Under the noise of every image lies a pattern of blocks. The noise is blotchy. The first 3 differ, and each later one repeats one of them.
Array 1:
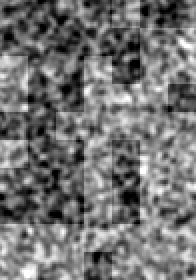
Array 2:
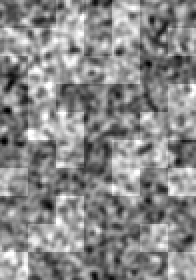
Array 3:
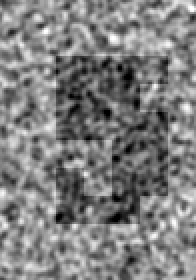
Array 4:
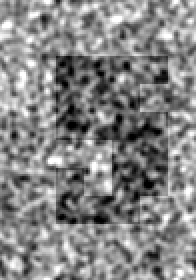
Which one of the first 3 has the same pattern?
3
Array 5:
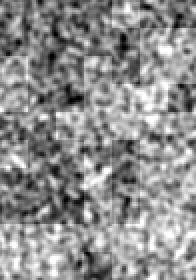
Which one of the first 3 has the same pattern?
1
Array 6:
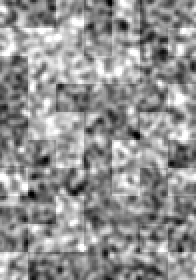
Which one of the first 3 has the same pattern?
2
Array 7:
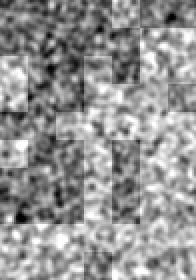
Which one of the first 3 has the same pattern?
1
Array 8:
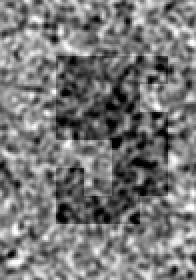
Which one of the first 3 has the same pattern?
3
